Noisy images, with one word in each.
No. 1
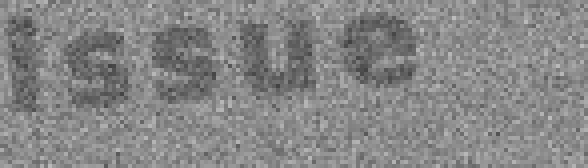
issue
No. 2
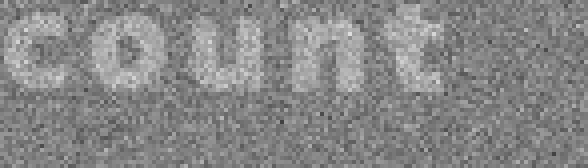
count
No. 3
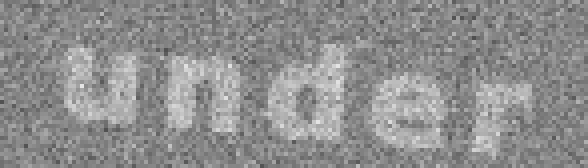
under
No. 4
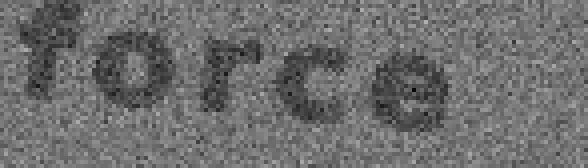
force
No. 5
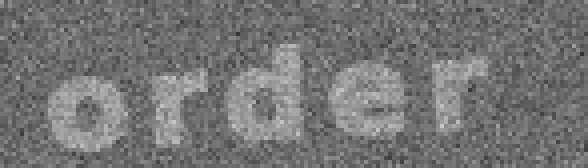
order
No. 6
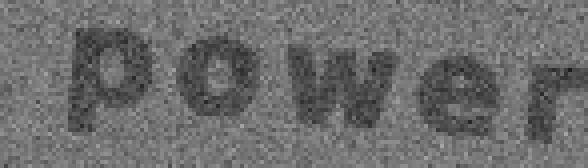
power
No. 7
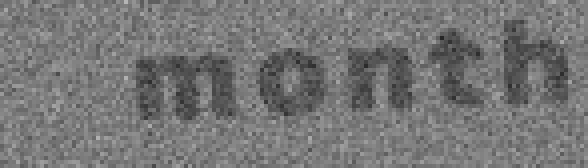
month
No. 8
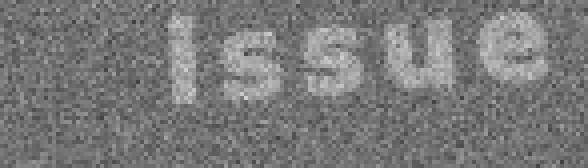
issue
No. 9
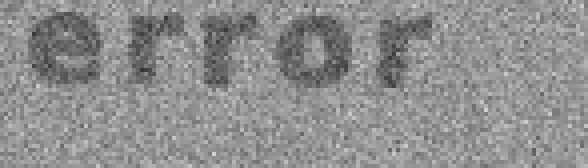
error
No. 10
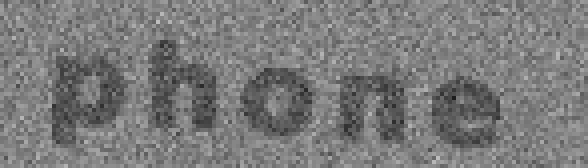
phone
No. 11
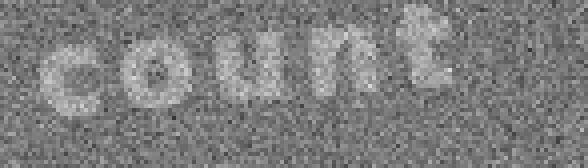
count
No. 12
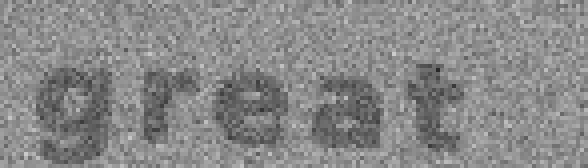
great
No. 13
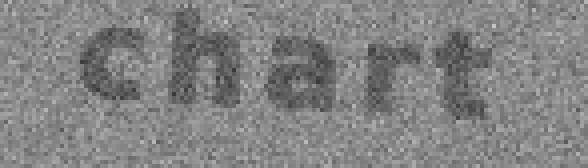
chart
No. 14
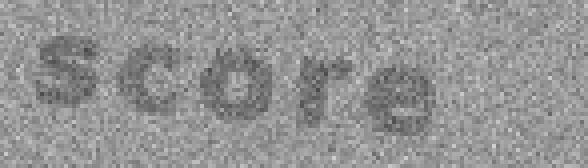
score
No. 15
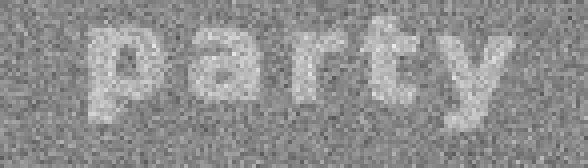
party
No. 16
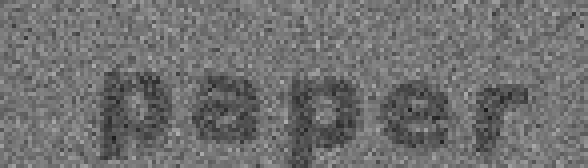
paper
